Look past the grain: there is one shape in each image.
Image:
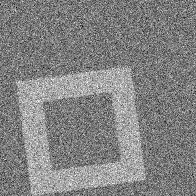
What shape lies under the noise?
square frame
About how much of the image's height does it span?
two thirds
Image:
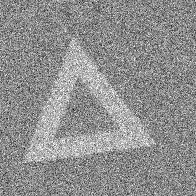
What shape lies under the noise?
triangle frame
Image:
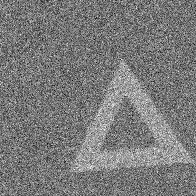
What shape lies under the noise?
triangle frame
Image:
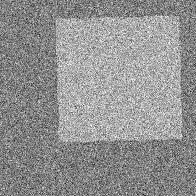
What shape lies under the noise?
square
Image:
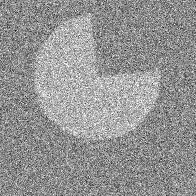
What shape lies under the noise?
disc with a wedge cut out
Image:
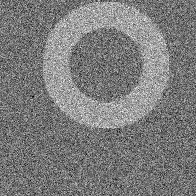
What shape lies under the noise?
ring
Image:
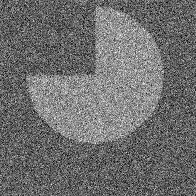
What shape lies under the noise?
disc with a wedge cut out
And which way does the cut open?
up and left
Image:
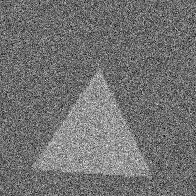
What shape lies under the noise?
triangle
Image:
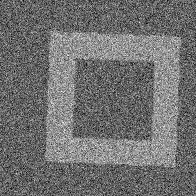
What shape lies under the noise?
square frame
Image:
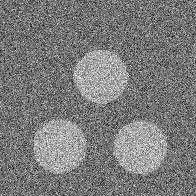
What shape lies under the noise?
three dots
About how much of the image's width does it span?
two thirds
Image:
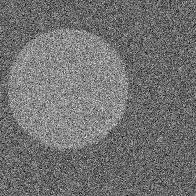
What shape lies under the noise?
disc
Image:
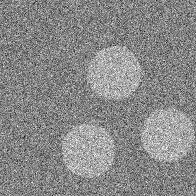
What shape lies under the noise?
three dots
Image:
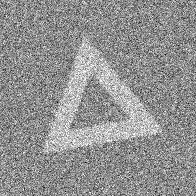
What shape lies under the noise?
triangle frame
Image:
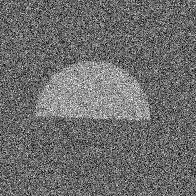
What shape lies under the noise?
half disc
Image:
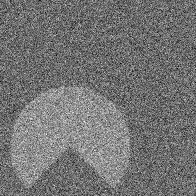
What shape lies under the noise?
disc with a wedge cut out
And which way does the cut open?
down
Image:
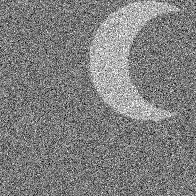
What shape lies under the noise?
crescent
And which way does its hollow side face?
right
